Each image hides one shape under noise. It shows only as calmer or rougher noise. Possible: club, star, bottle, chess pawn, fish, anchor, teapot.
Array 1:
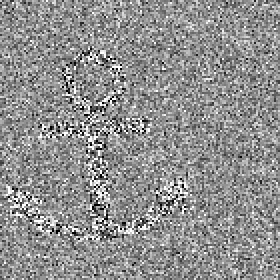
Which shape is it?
anchor
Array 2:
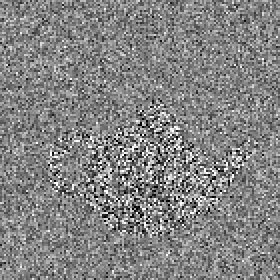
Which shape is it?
teapot
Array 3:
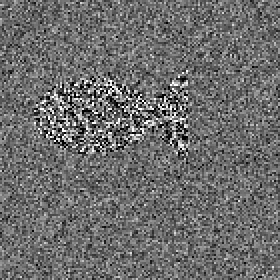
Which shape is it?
fish
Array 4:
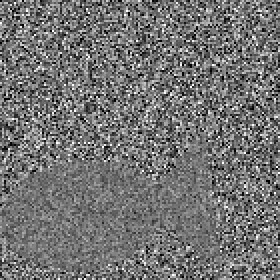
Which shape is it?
fish
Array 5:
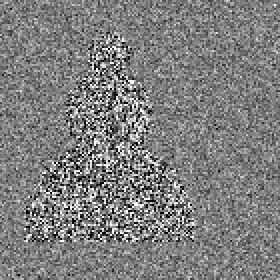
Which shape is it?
chess pawn
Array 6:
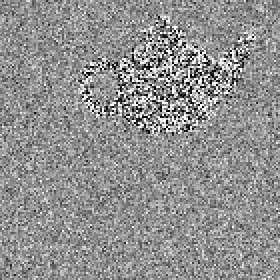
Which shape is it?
teapot
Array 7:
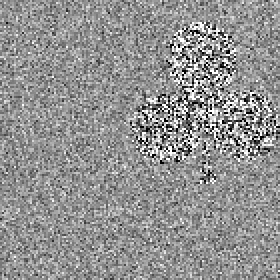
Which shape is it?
club
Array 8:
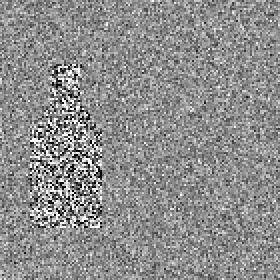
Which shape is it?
bottle
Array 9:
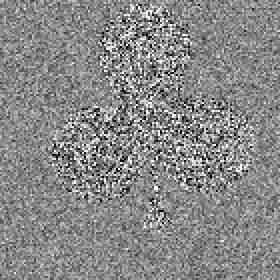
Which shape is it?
club
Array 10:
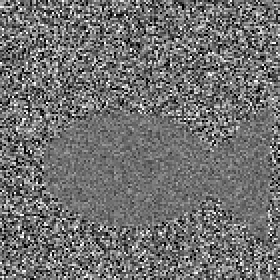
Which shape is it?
fish
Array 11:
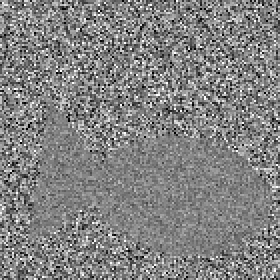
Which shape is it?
fish
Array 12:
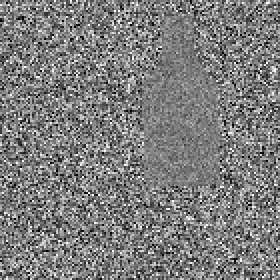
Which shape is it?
bottle
